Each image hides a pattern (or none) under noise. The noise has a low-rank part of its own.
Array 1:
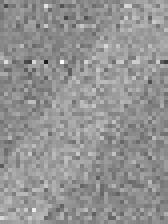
a diagonal band
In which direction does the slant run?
bottom left to top right
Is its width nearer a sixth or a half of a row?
a half
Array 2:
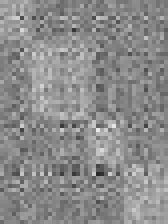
blocks along the diagonal
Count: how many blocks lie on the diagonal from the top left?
4
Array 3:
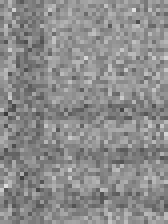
bands of rows crossing bands of columns
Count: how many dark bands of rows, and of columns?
3 and 1
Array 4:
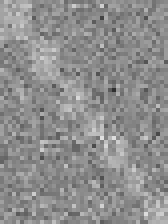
blocks along the diagonal
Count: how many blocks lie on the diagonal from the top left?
7
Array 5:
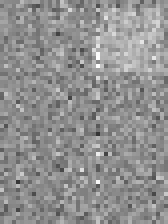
one block
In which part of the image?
top right
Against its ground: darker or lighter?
lighter
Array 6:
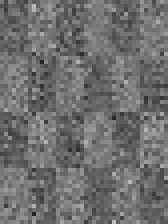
a checkerboard
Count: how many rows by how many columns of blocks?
4 by 6
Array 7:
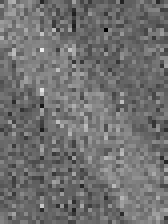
a diagonal band
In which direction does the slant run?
top left to bottom right
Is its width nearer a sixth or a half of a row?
a half
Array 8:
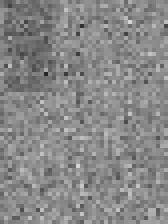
one block
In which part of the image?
top left
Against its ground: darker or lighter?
darker
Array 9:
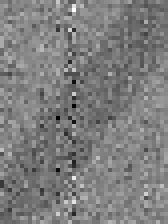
a diagonal band
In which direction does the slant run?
bottom left to top right
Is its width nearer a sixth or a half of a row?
a half
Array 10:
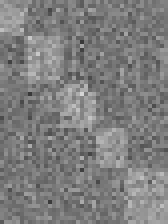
blocks along the diagonal
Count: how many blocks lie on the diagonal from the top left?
5
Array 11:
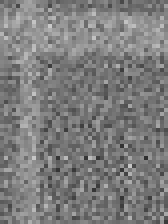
bands of rows crossing bands of columns
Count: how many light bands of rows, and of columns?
1 and 1
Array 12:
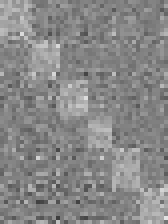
blocks along the diagonal
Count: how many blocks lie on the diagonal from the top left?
6
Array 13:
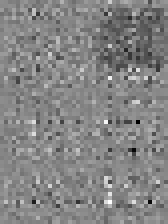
one block
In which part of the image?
top right
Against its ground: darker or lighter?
darker
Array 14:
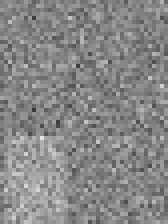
one block
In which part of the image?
bottom left
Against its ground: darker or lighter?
lighter
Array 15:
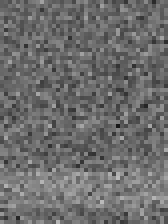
one band of rows
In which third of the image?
bottom
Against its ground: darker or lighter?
lighter
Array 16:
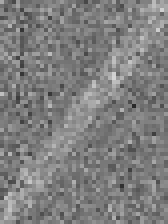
a diagonal band
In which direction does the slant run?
bottom left to top right
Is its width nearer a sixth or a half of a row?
a sixth
